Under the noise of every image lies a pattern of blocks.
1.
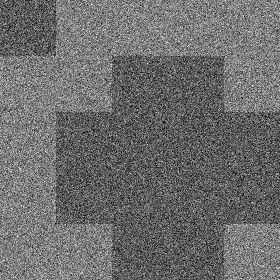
mirrored about the diagonal from the top left
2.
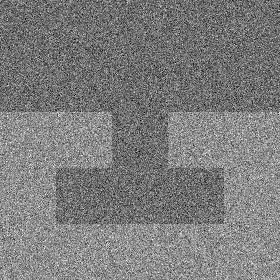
left and right mirror each other
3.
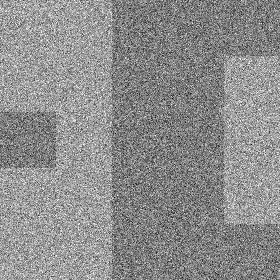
top and bottom mirror each other
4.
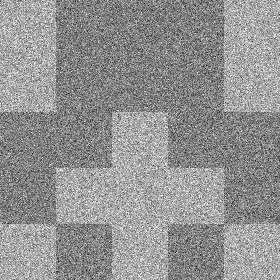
left and right mirror each other
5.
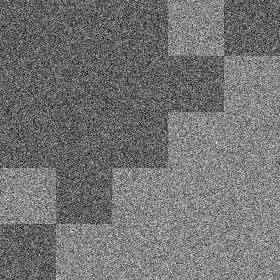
mirrored about the diagonal from the top left
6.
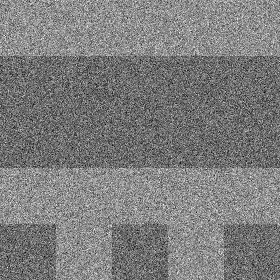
left and right mirror each other
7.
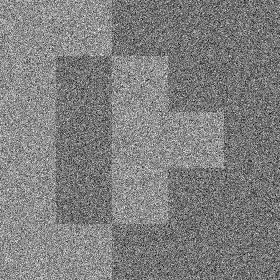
top and bottom mirror each other
